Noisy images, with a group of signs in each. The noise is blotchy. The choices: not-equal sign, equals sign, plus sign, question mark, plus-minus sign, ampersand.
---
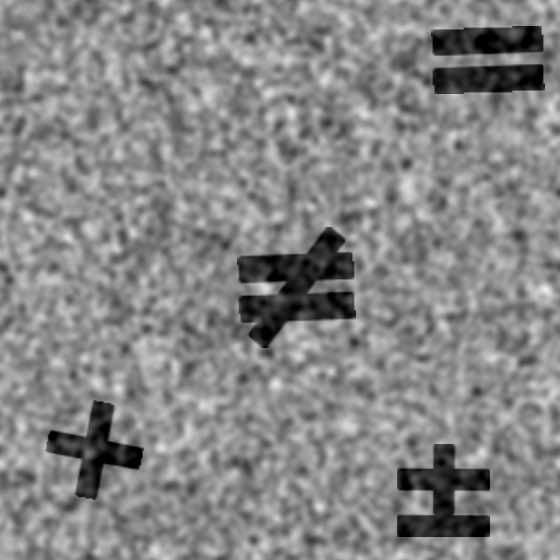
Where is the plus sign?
bottom left
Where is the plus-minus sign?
bottom right
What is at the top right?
equals sign
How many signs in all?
4
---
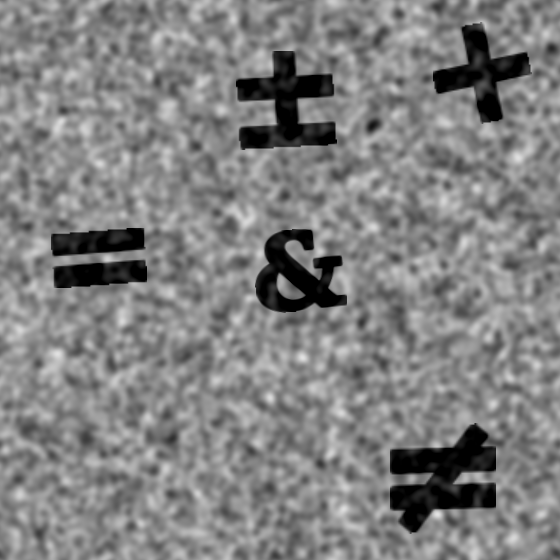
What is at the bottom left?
nothing
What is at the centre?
ampersand
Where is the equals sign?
middle left
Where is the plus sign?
top right
